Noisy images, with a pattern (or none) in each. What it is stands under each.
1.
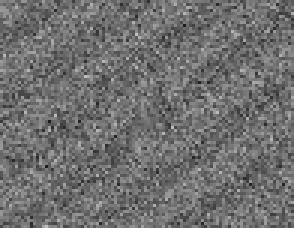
diagonal stripes
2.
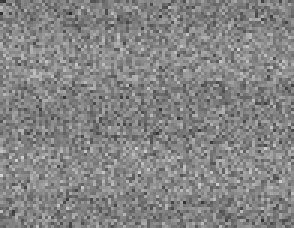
horizontal stripes
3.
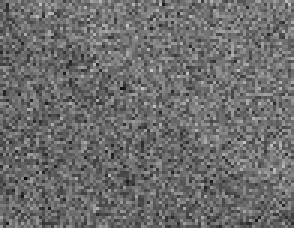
a sharp edge
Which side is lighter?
top right
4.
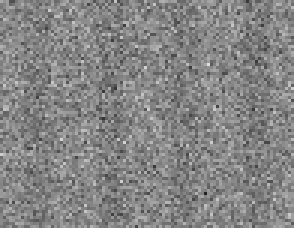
vertical stripes
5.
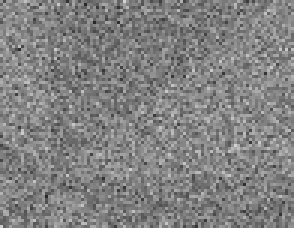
spokes from one point
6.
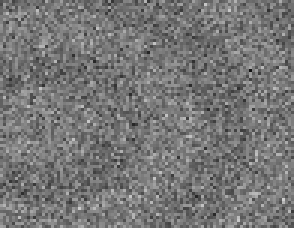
rings round one point
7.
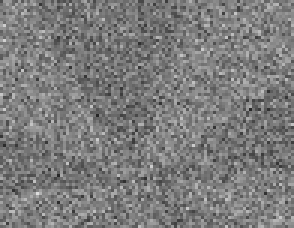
spokes from one point
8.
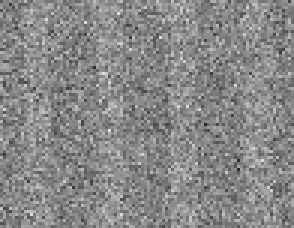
vertical stripes
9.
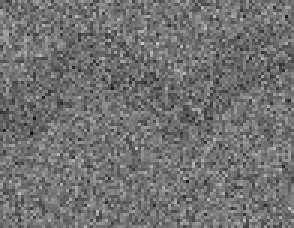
a wavy band
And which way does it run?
left to right
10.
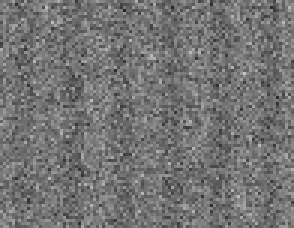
vertical stripes
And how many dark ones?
6
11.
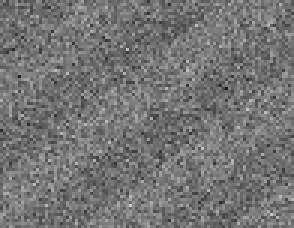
diagonal stripes
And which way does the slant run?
bottom left to top right
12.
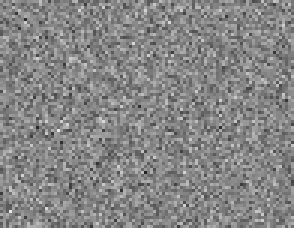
only noise
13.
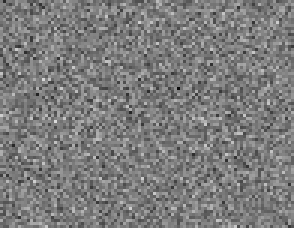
only noise
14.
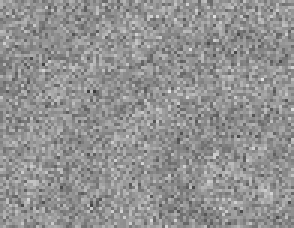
rings round one point
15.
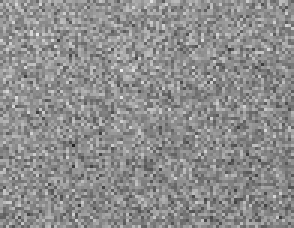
a smooth slope
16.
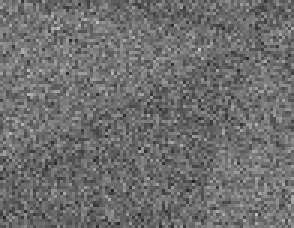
spokes from one point
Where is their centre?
top right
